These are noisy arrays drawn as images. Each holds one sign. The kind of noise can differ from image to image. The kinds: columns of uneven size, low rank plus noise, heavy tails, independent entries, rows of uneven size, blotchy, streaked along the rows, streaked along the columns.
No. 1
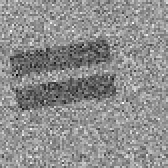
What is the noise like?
low rank plus noise
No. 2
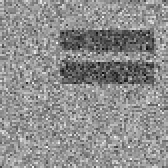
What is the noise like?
low rank plus noise
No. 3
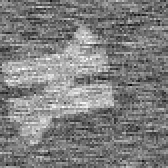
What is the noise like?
streaked along the rows
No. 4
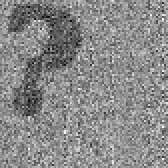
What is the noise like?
columns of uneven size
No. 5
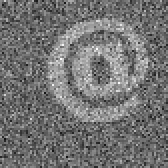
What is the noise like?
independent entries
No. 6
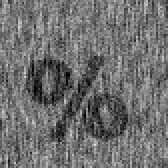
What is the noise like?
streaked along the columns
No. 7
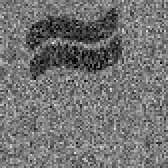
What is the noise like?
low rank plus noise
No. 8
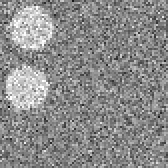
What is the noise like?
independent entries
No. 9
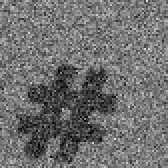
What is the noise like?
independent entries
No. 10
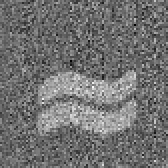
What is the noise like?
columns of uneven size
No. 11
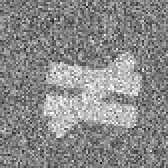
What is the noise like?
low rank plus noise
